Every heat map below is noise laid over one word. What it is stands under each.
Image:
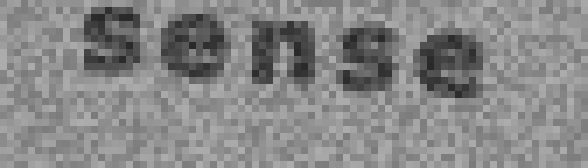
sense
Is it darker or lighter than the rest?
darker
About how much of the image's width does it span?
two thirds
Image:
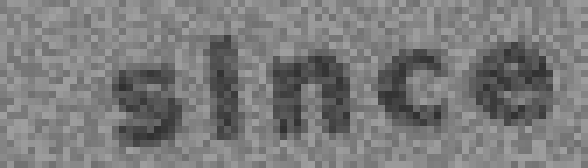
since
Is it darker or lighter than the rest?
darker
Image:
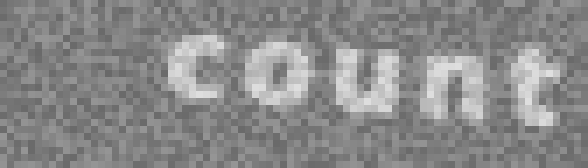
count
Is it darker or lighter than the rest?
lighter
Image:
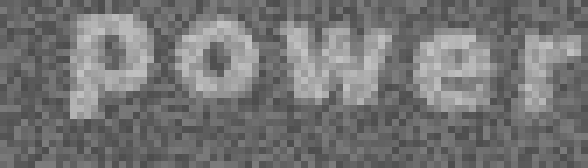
power
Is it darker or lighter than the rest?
lighter
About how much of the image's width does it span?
nearly all
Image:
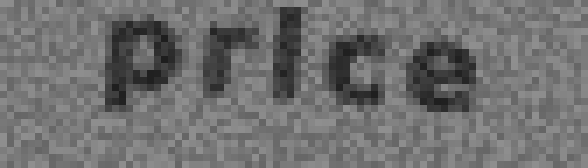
price
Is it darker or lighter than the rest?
darker
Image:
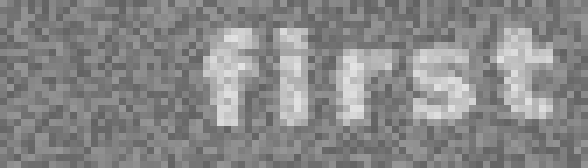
first
